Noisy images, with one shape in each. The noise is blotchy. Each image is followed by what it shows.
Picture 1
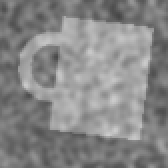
cup
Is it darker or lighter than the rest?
lighter
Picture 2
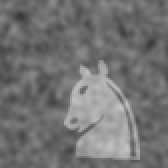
chess knight
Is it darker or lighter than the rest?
lighter
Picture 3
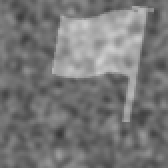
flag
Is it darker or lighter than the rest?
lighter
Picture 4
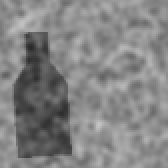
bottle
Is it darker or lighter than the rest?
darker
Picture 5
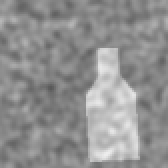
bottle
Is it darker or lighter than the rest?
lighter
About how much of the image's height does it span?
two thirds
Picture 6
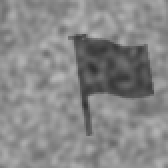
flag
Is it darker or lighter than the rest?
darker
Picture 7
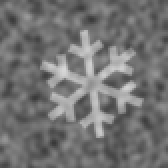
snowflake
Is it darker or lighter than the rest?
lighter
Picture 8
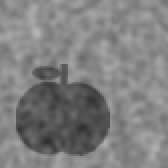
apple
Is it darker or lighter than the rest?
darker
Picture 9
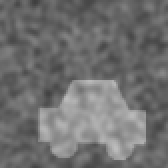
car
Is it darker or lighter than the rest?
lighter
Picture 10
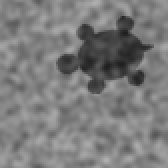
turtle
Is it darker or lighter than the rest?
darker
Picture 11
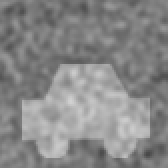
car
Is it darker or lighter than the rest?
lighter
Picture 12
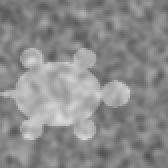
turtle
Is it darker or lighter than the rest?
lighter
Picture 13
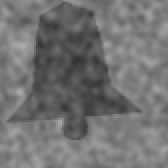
bell
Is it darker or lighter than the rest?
darker
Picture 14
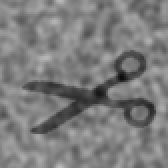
pair of scissors
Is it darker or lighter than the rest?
darker
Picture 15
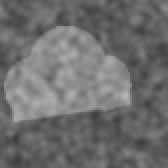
cloud
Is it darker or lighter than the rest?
lighter
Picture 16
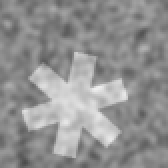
asterisk
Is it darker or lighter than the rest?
lighter
